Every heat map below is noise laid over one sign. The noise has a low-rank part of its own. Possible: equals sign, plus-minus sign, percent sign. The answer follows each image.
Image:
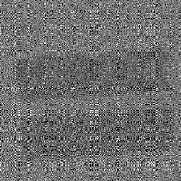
equals sign
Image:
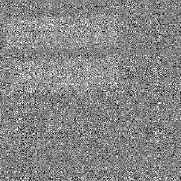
equals sign
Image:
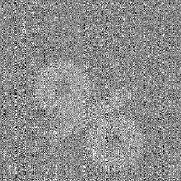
percent sign
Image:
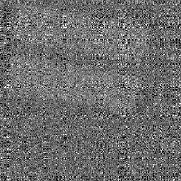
equals sign
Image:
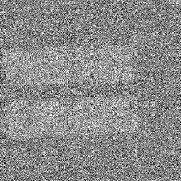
equals sign
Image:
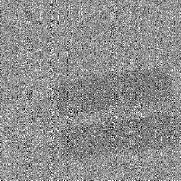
equals sign
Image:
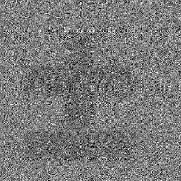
plus-minus sign
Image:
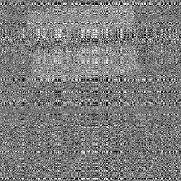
equals sign
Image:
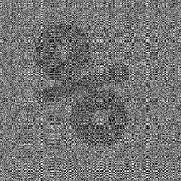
percent sign
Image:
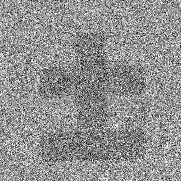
plus-minus sign
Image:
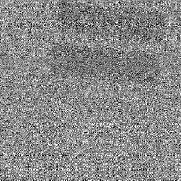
equals sign
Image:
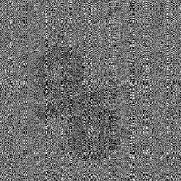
percent sign
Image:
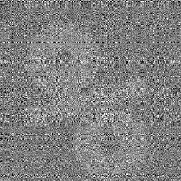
percent sign
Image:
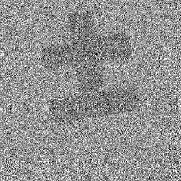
plus-minus sign
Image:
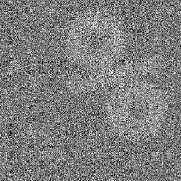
percent sign
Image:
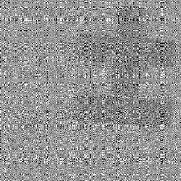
plus-minus sign
